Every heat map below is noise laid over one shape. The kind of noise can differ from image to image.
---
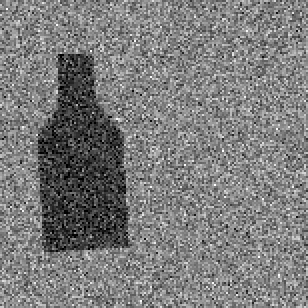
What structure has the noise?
independent entries
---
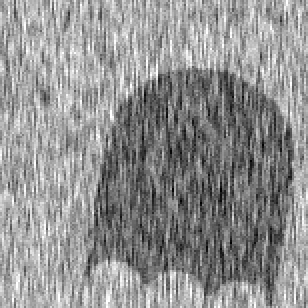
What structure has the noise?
streaked along the columns
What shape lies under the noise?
ghost
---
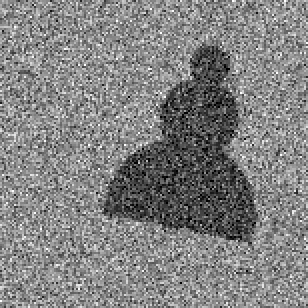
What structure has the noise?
independent entries
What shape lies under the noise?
chess pawn
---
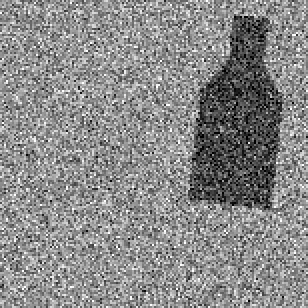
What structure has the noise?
independent entries
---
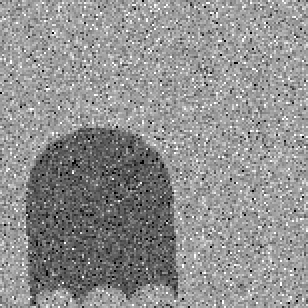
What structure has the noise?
heavy tails
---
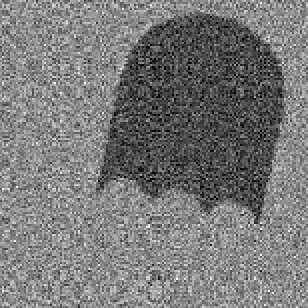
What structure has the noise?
low rank plus noise
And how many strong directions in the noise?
two
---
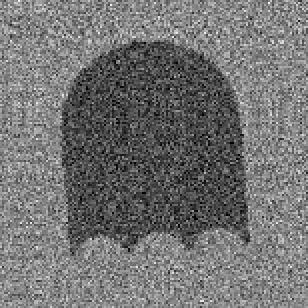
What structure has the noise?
low rank plus noise
